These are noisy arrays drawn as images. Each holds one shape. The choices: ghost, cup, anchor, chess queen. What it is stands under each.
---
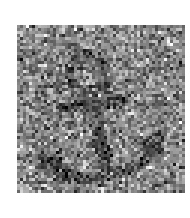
anchor
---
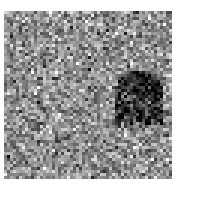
ghost
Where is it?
middle right
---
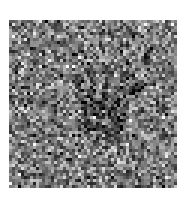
chess queen
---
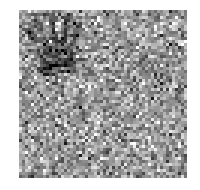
chess queen
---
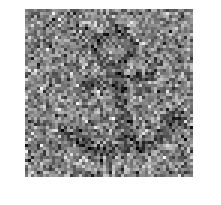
anchor
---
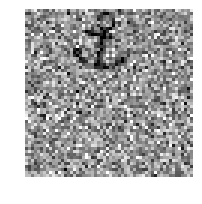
anchor
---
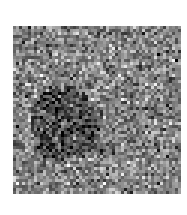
ghost
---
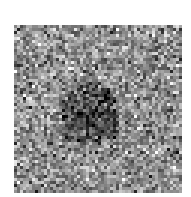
ghost
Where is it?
centre
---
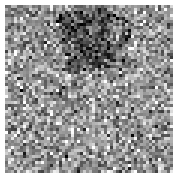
cup
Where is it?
top middle
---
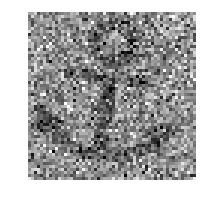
anchor
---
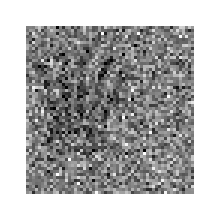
chess queen
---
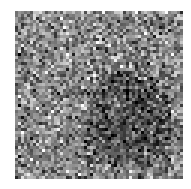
ghost
